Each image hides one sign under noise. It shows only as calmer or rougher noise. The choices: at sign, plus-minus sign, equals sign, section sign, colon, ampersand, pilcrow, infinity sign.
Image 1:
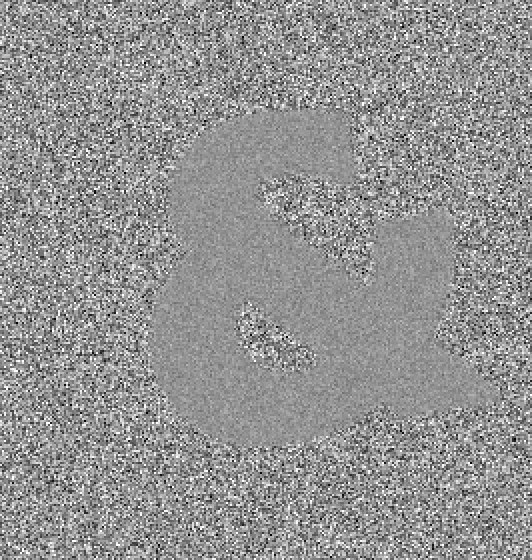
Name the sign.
ampersand
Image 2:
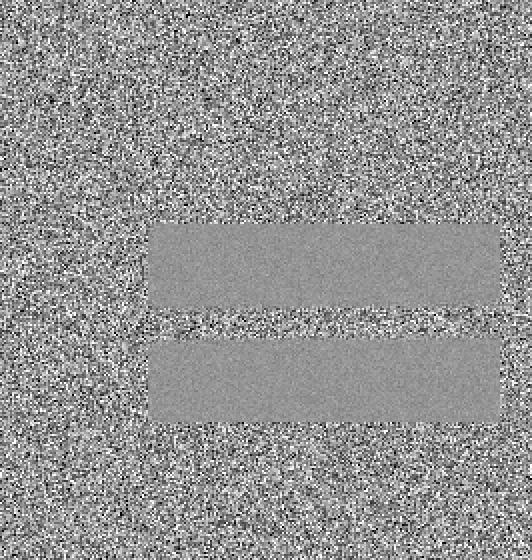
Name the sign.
equals sign
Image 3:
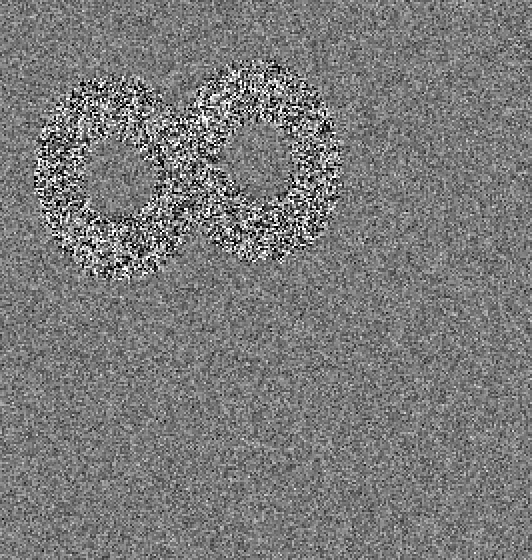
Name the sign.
infinity sign
